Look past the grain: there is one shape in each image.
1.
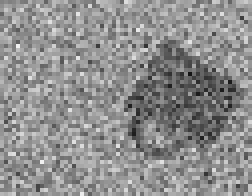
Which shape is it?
cup
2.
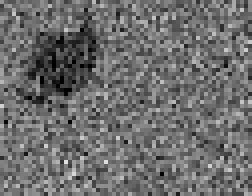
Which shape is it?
teapot
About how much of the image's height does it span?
half
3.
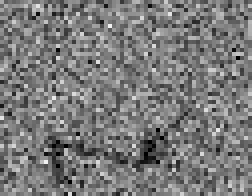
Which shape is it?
musical note
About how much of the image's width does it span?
half
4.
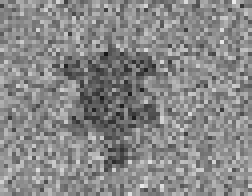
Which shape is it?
turtle
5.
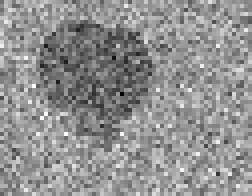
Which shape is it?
apple
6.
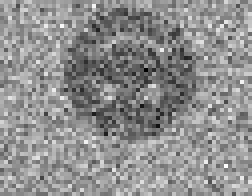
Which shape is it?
smiling face
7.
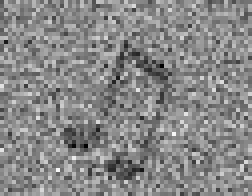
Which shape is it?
pair of musical notes
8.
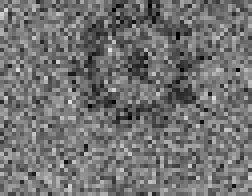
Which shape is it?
gear
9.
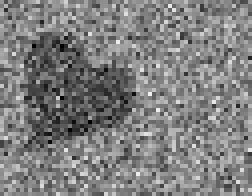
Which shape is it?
heart
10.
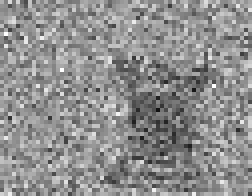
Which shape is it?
chess rook
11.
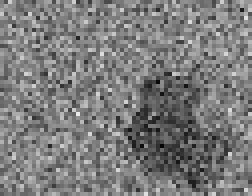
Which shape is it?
car
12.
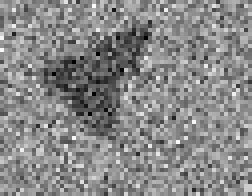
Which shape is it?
chess pawn
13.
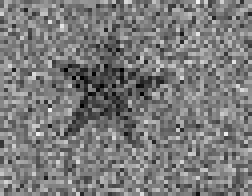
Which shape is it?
star
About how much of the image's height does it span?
two thirds
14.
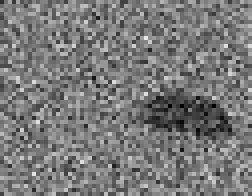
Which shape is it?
umbrella
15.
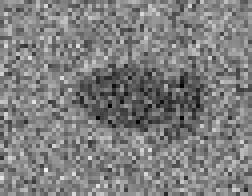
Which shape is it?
footprint
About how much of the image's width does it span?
half
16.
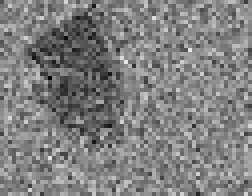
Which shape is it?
chess knight
